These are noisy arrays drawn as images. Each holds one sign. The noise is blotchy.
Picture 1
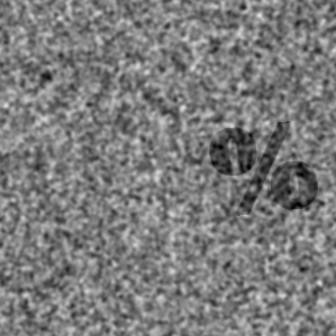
percent sign
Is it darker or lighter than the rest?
darker
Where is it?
middle right
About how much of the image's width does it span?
a third
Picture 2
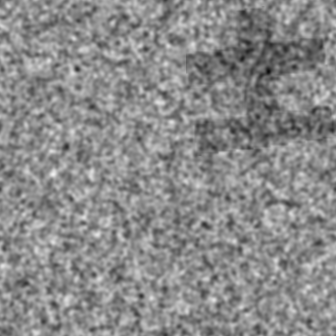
plus-minus sign
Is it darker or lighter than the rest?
darker
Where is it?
top right
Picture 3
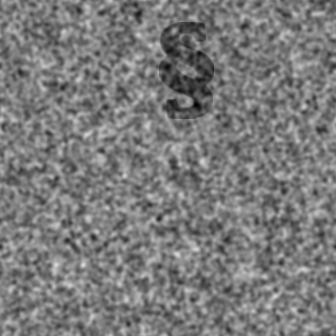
section sign
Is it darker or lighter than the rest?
darker
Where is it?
top middle
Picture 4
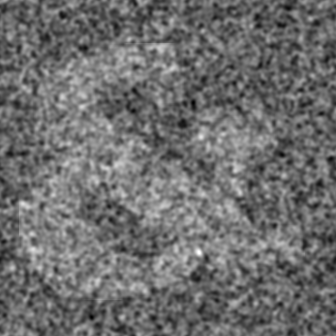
ampersand
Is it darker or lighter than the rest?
lighter
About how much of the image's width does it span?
nearly all
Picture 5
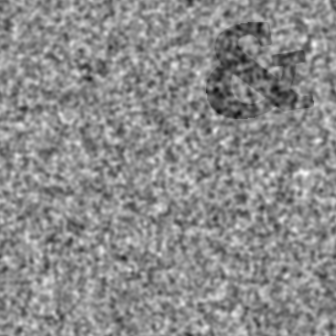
ampersand
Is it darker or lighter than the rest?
darker
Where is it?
top right
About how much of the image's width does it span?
a third
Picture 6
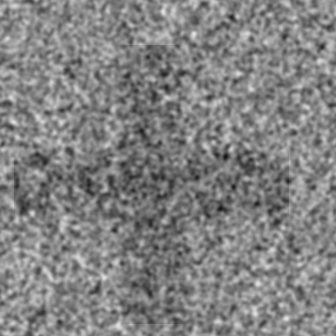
plus sign
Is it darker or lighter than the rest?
darker
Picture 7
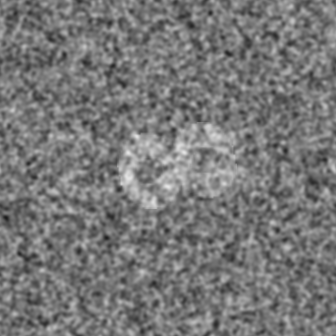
infinity sign
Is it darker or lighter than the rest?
lighter
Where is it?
centre
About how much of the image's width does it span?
a third
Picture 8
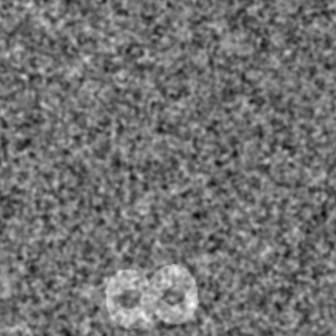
infinity sign
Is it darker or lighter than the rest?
lighter
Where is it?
bottom middle
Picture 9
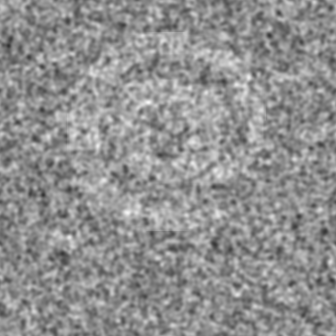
at sign
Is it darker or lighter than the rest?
lighter
